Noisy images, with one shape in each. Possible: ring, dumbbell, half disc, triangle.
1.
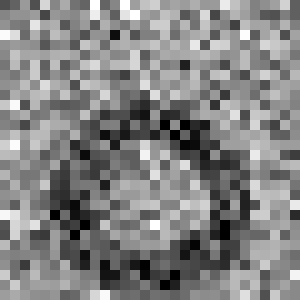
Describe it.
dark ring
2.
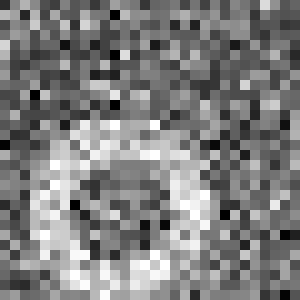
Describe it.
light ring
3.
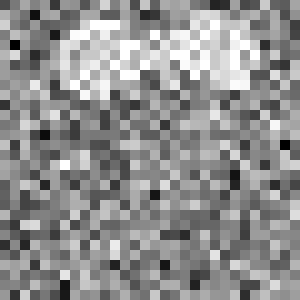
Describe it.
light dumbbell
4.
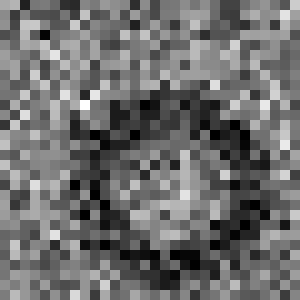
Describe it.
dark ring
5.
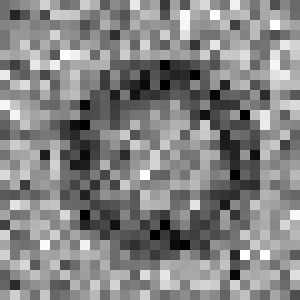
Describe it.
dark ring
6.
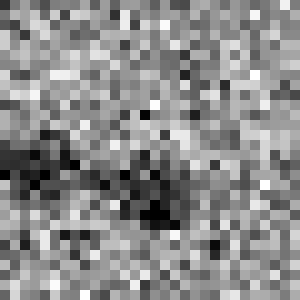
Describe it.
dark dumbbell
